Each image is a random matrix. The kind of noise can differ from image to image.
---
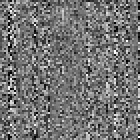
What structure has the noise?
columns of uneven size
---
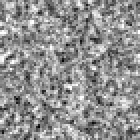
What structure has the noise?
blotchy
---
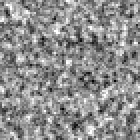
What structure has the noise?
blotchy
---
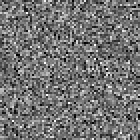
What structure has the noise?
independent entries
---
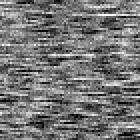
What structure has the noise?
streaked along the rows
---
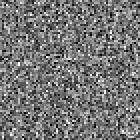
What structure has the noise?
independent entries
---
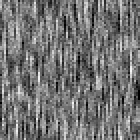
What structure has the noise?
streaked along the columns
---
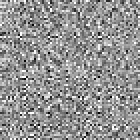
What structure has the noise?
low rank plus noise
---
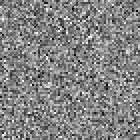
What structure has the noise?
independent entries
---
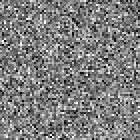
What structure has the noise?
independent entries
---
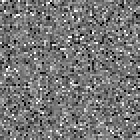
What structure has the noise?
heavy tails
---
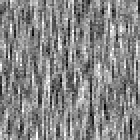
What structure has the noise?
streaked along the columns
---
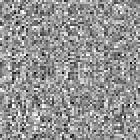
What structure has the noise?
low rank plus noise
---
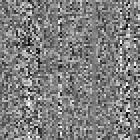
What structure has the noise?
columns of uneven size
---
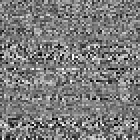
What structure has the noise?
rows of uneven size
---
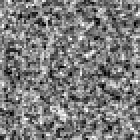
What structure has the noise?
blotchy
